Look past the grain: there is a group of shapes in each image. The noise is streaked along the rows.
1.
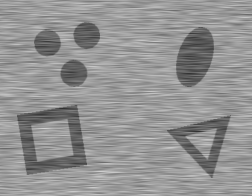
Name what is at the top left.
three dots
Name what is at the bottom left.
square frame
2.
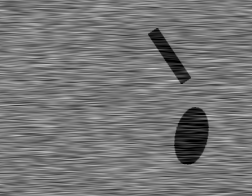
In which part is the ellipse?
bottom right
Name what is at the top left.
nothing
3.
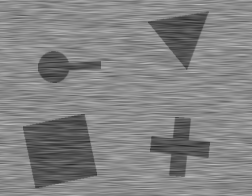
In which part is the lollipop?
top left
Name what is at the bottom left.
square
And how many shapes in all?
4
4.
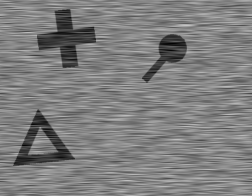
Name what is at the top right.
lollipop
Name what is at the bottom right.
nothing
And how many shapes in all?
3
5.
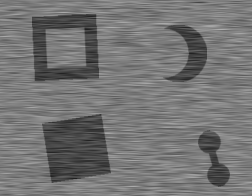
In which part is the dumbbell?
bottom right
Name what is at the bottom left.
square
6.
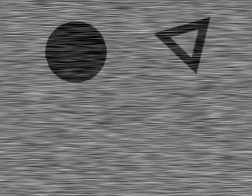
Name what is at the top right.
triangle frame
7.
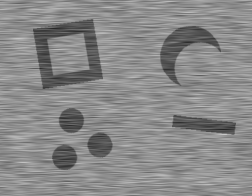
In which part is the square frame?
top left
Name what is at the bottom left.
three dots
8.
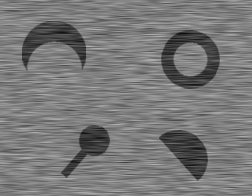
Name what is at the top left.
crescent
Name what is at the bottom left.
lollipop
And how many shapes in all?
4
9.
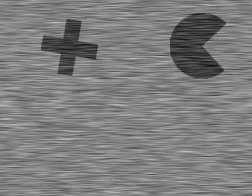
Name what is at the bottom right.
nothing
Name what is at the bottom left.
nothing
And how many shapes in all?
2
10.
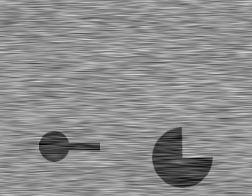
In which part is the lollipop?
bottom left
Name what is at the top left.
nothing
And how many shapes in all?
2
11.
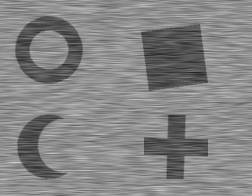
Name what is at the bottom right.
cross
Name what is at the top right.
square
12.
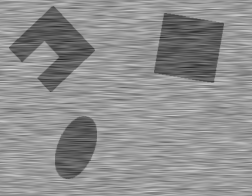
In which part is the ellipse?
bottom left
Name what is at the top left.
square with a notch
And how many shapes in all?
3
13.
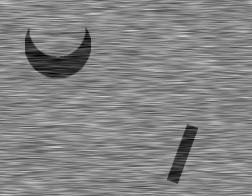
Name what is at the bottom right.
bar
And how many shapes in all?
2
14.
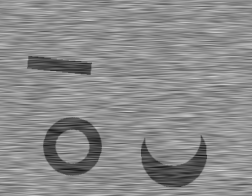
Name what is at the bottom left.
ring
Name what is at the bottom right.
crescent
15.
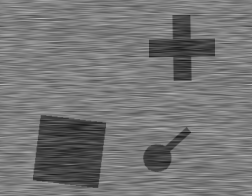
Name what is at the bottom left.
square
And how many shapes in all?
3
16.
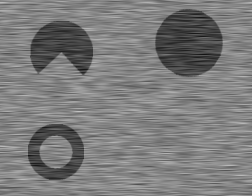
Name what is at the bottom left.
ring
